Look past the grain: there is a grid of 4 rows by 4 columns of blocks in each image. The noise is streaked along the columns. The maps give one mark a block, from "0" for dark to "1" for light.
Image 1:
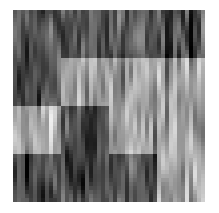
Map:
0 0 0 0
0 1 1 1
1 0 1 1
0 0 0 1
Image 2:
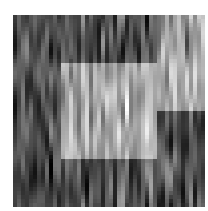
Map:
0 0 0 1
0 1 1 1
0 1 1 0
0 0 0 0
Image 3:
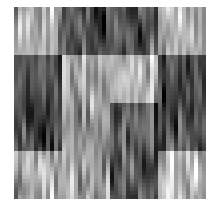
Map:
1 0 0 1
0 1 1 0
0 1 0 0
1 1 0 1
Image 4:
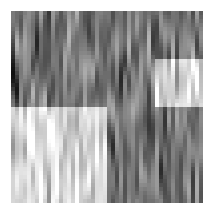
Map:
0 0 0 0
0 0 0 1
1 1 0 0
1 1 0 0
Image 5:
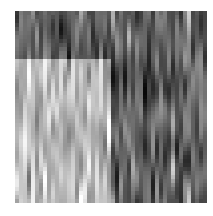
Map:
0 0 0 0
1 1 0 0
1 1 0 0
1 1 0 0
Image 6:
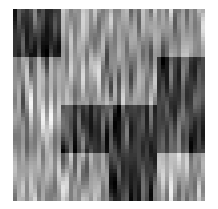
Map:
0 1 1 1
1 1 1 0
1 0 0 0
1 1 0 1
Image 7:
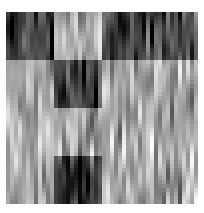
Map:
0 1 0 0
1 0 1 1
1 1 1 1
1 0 1 1
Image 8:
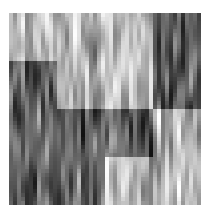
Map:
1 1 1 0
0 1 1 0
0 0 0 1
0 0 1 1
